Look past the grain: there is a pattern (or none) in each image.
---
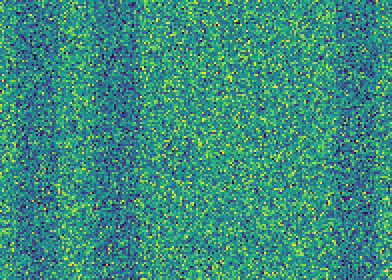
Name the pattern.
bands of columns
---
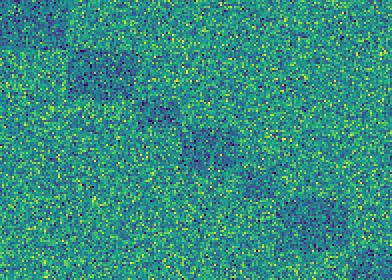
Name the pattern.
blocks along the diagonal
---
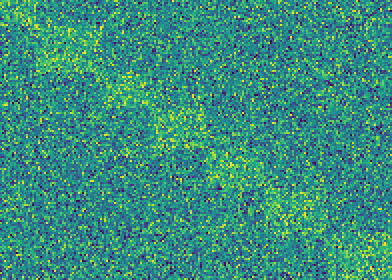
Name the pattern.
blocks along the diagonal
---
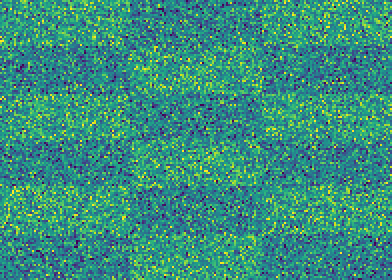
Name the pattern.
a checkerboard
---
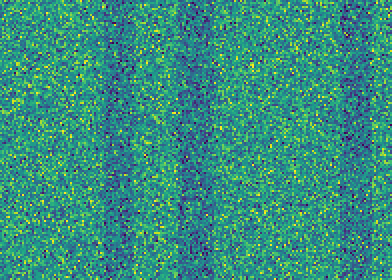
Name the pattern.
bands of columns
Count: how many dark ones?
3
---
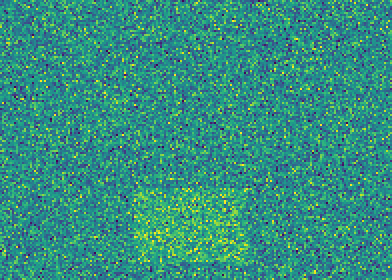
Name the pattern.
one block
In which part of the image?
bottom middle
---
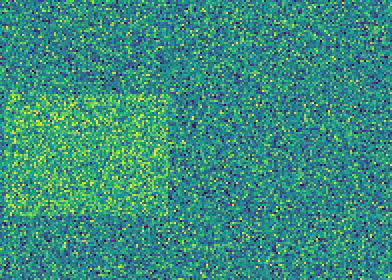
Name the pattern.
one block
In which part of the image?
middle left
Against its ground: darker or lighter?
lighter
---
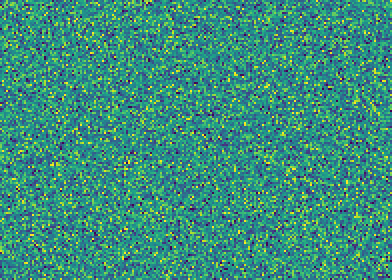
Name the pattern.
only noise
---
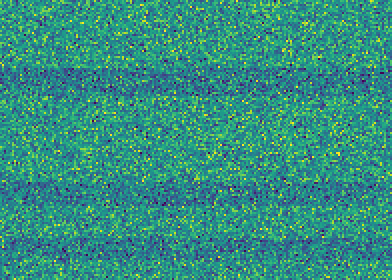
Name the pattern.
bands of rows
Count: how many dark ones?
3
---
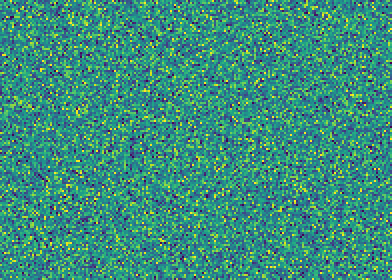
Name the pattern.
only noise
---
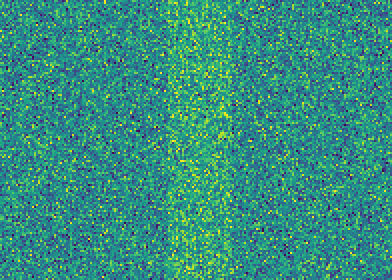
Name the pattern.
one band of columns
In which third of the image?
middle
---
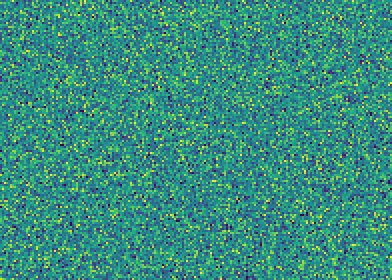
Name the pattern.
only noise
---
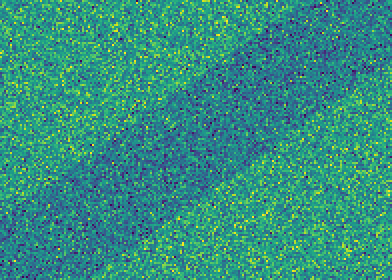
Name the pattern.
a diagonal band
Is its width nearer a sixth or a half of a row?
a half
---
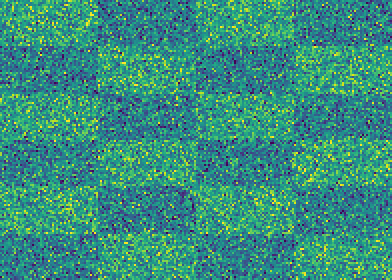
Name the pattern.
a checkerboard
